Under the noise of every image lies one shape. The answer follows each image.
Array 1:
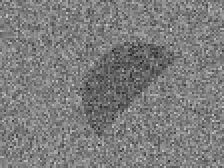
half disc
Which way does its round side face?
up and left
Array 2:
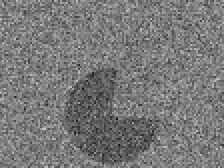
disc with a wedge cut out
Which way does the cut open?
up and right
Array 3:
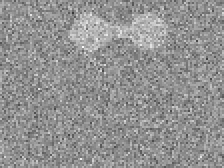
dumbbell
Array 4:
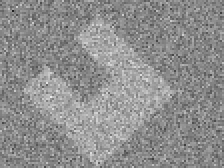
square with a notch
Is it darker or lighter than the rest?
lighter
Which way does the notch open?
up and left
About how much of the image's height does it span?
nearly all
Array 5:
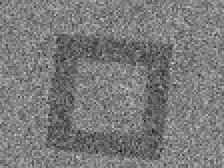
square frame
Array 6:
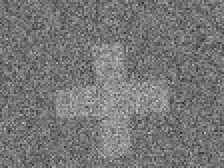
cross
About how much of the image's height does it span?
two thirds
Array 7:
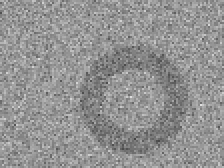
ring
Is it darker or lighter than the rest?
darker
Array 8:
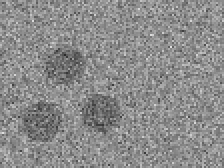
three dots
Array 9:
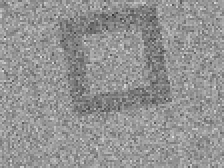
square frame
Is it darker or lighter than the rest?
darker
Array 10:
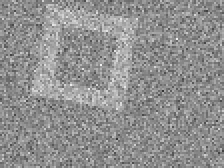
square frame
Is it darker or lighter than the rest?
lighter
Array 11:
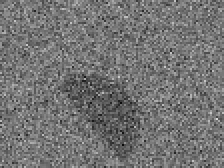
half disc
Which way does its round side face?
up and right
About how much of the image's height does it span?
half
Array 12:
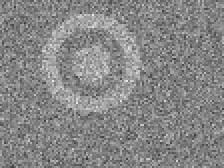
bullseye
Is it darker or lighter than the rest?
lighter
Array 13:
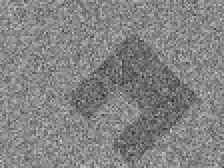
square with a notch
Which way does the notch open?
down and left
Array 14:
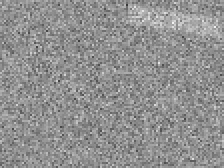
bar
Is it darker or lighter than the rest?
lighter
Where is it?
top right
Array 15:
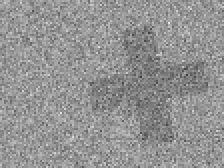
cross
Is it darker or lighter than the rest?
darker
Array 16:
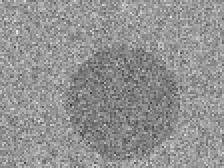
disc
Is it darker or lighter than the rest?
darker
